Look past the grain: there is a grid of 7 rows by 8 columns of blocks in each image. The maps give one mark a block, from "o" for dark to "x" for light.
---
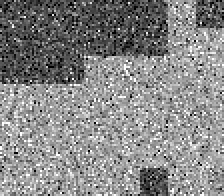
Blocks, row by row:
o o o o o o x o
o o o o o o x x
o o o x x x x x
x x x x x x x x
x x x x x x x x
x x x x x x x x
x x x x x o x x
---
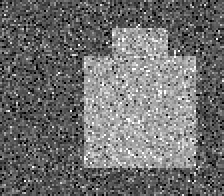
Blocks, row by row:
o o o o o o o o
o o o o x x o o
o o o x x x x o
o o o x x x x o
o o o x x x x o
o o o x x x x o
o o o o o o o o
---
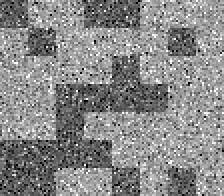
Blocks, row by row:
o x x o o x x x
x o x x x x o x
x x x x o x x x
x x o o o o x x
x x o x x x x x
o o o o x x x x
o o x x o x o x
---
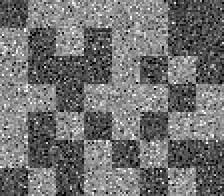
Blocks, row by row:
o x x x x x o o
x o x o x x o o
x o o o x o x o
x x o x x x o x
x o x o x o x x
x o o x o x o o
o x o x x o x o
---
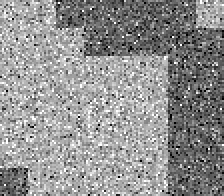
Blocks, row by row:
x x o o o o o x
x x x o o o o o
x x x x x x o o
x x x x x x o o
x x x x x x o o
x x x x x x o o
o x x x x x o o
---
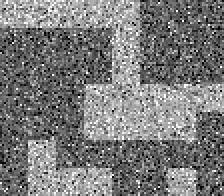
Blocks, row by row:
x x x x x o o o
o o o o x o o o
o o o o x o o o
o o o x x x x x
o o o x x x x o
o x o o o o o o
o x x x o o x o
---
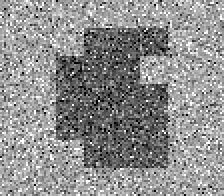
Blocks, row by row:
x x x x x x x x
x x x o o o x x
x x o o o x x x
x x o o o o x x
x x o o o o x x
x x x o o o x x
x x x x x x x x
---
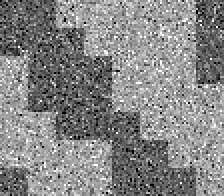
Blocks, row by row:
o o x x x x x o
o o o x x x x o
x o o o x x x o
x o o o x x x x
x x o o o x x x
x x x x o o x x
o x x x o o o x
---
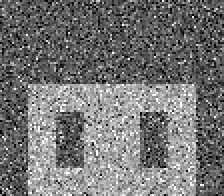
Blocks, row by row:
o o o o o o o o
o o o o o o o o
o o o o o o o o
o x x x x x x o
o x o x x o x o
o x o x x o x o
o x x x x x x o
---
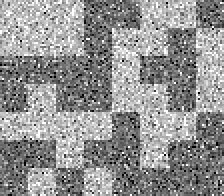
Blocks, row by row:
x x x o o x x o
x x x o x x o x
o o o o x o o x
o x o o x x o x
x x x x o x x o
o o x o o x o o
o x o x o o o o
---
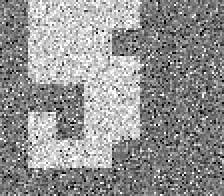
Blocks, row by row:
o x x x x o o o
o x x x o o o o
o x x x x o o o
o o o x x o o o
o x o x x o o o
o x x x o o o o
o o o o o o o o
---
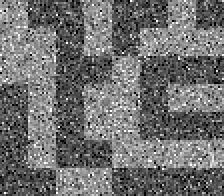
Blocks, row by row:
x o o x o o x o
x x o x o x x x
x x o o x o o o
o x o x x o x x
o x o x x o o o
o x o o x x x x
o o x x o o o o
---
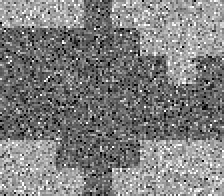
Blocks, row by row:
x x x o x x x x
o o o o o x x x
o o o o o o x o
o o o o o o o o
o o o o o o o o
x x o o o x x x
x x x o x x x x
